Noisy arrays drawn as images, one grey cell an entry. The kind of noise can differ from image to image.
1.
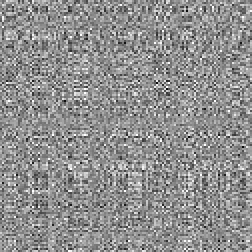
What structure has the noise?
low rank plus noise
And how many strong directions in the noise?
three or four
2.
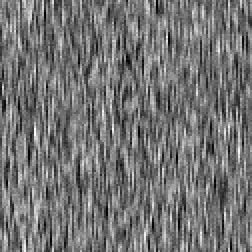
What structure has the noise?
streaked along the columns
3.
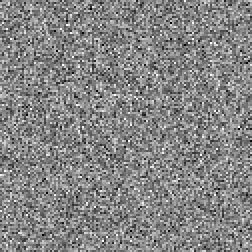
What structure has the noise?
independent entries
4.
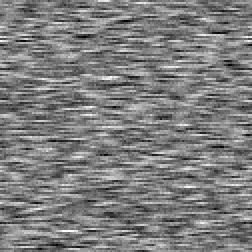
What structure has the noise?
streaked along the rows
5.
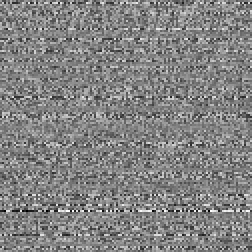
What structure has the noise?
rows of uneven size
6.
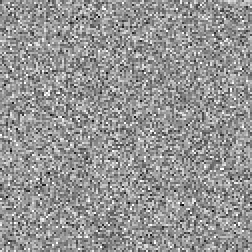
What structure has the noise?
independent entries
